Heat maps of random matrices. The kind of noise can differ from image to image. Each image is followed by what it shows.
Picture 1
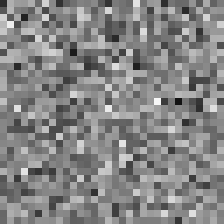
independent entries
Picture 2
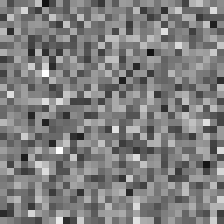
independent entries
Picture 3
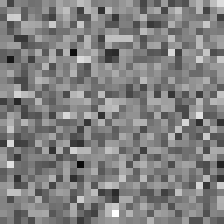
low rank plus noise
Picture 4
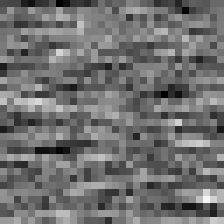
streaked along the rows
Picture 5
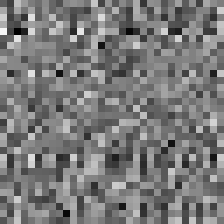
low rank plus noise
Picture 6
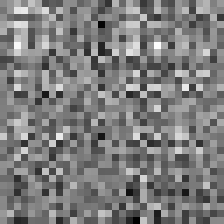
low rank plus noise
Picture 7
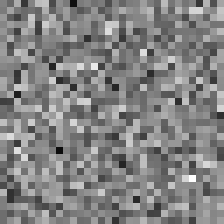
independent entries
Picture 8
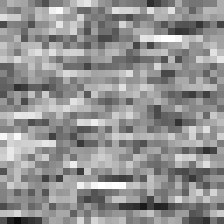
streaked along the rows
